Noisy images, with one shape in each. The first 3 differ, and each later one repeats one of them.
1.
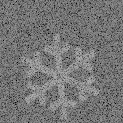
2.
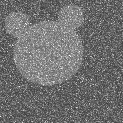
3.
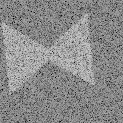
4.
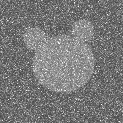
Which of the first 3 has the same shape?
2
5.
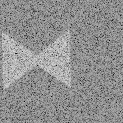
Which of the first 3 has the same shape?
3
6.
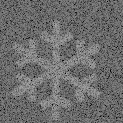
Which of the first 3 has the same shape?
1
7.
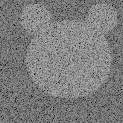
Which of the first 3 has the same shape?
2
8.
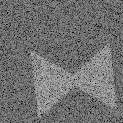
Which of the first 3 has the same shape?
3
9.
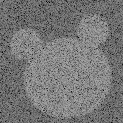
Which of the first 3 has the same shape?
2
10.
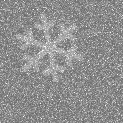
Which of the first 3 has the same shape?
1
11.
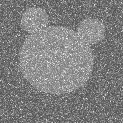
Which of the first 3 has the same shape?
2
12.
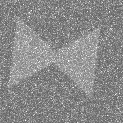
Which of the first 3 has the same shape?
3
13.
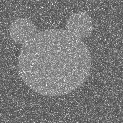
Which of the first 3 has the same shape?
2
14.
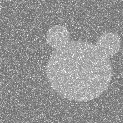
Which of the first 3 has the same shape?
2
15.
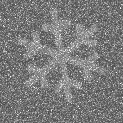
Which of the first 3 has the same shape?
1
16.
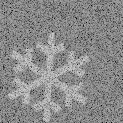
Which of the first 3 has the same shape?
1
